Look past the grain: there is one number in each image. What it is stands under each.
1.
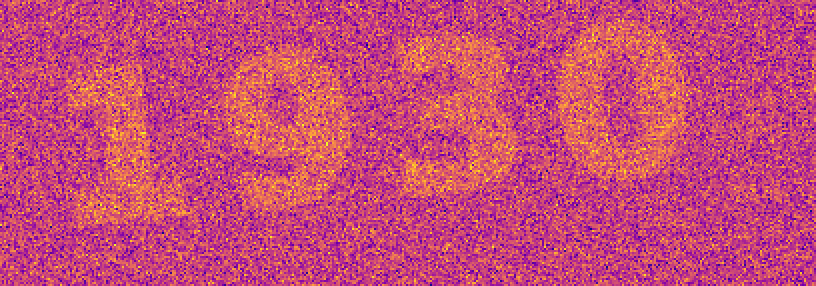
1930
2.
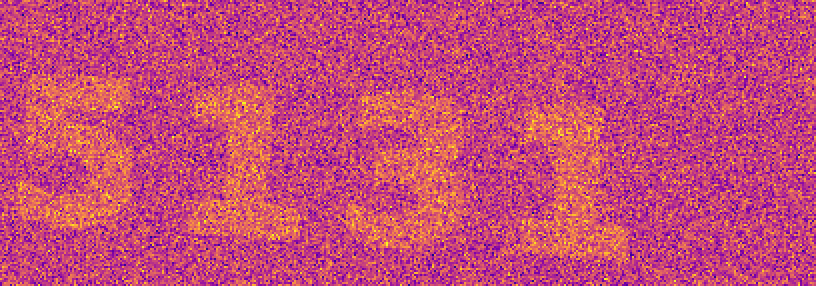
5131
